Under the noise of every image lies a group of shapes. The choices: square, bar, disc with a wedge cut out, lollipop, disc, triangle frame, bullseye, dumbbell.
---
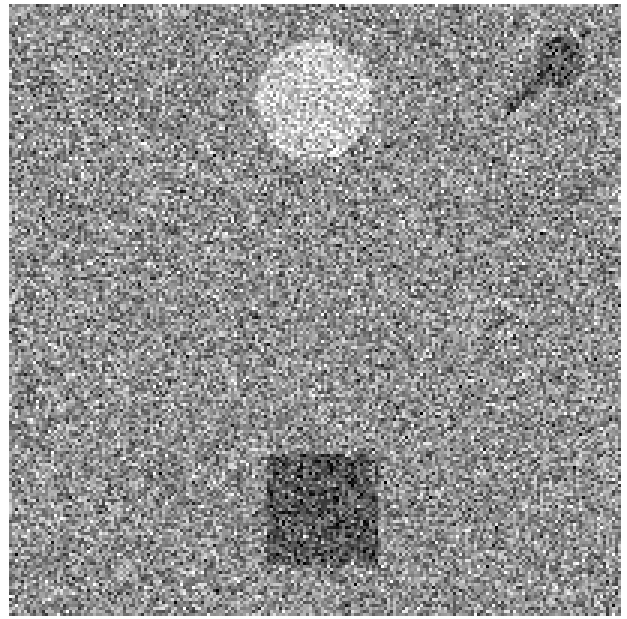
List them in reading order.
top middle: light disc; top right: dark lollipop; bottom middle: dark square
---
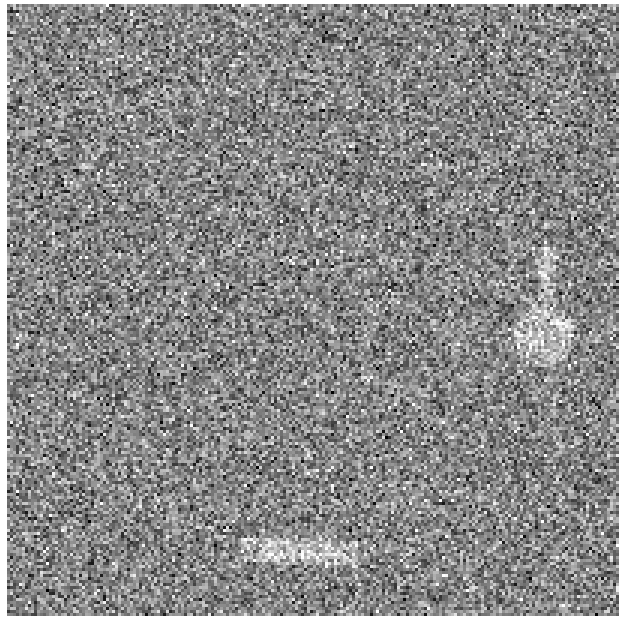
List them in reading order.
middle right: light lollipop; bottom middle: light bar
